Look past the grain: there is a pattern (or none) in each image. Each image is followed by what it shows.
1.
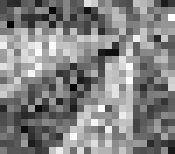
spokes from one point
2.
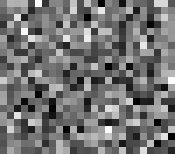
only noise
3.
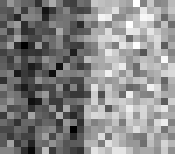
a sharp edge
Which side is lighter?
right
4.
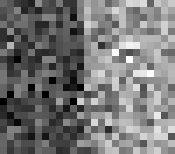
a sharp edge
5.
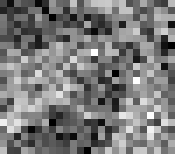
spokes from one point
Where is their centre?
top right
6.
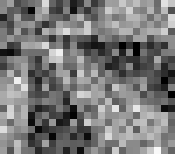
spokes from one point
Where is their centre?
top left
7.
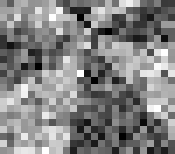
spokes from one point
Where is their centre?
top middle
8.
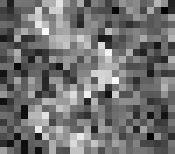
a wavy band
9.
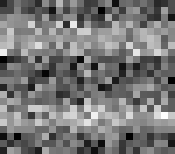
horizontal stripes
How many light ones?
2
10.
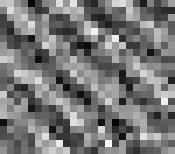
diagonal stripes
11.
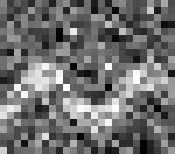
a wavy band
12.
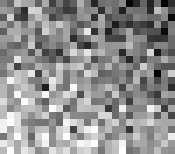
a smooth slope
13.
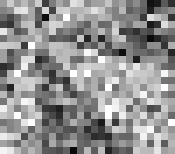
spokes from one point
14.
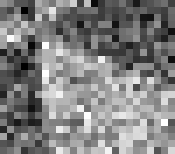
spokes from one point
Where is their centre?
top left
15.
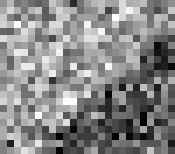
a sharp edge
